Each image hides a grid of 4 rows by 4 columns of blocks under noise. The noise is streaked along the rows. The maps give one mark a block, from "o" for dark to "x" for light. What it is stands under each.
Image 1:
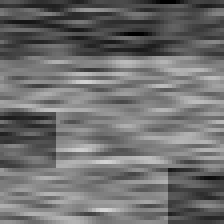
o o o o
x x x x
o x x x
x x x o
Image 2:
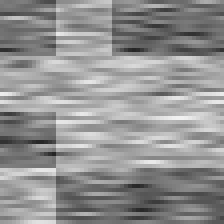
o x o o
x x x x
o x x x
x o o o
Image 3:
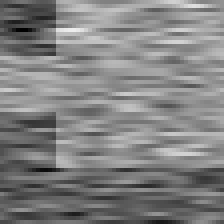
o x x x
x x x x
o x x x
o o o o
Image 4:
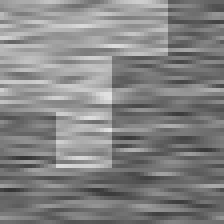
x x x o
x x o o
o x o o
o o o o
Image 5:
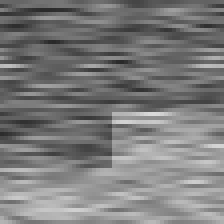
o o o o
o o o o
o o x x
x x x x
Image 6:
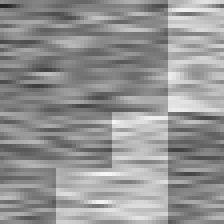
o o o x
o o o x
o o x o
o x x o
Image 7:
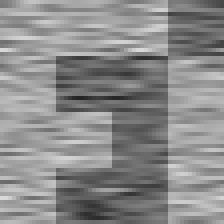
x x x o
x o o x
x x o x
x o o x
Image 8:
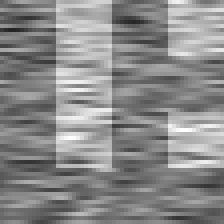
o x o x
o x o o
o x o x
o o o o
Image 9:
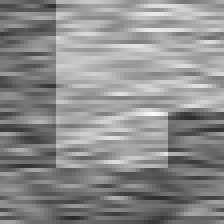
o x x x
o x x x
o x x o
o o o o
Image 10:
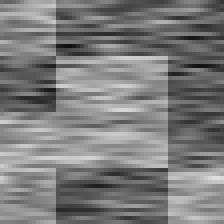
x o o o
o x x o
x x x o
x o o x
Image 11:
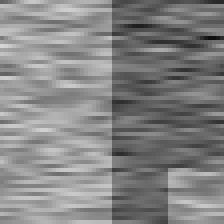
x x o o
x x o o
x x o o
x x o x
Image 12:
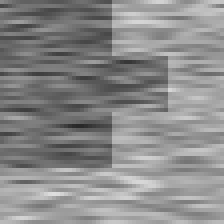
o o x x
o o o x
o o x x
x x x x
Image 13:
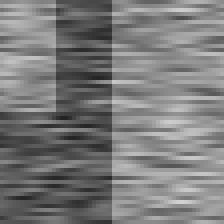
x o x x
x o x x
o o x x
o o x x
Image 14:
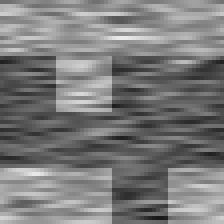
x x x x
o x o o
o o o o
x x o x
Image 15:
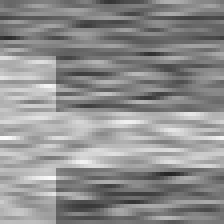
o o o o
x o o o
x x x x
x o o o
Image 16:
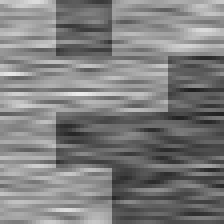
x o x x
x x x o
x o o o
x x o o
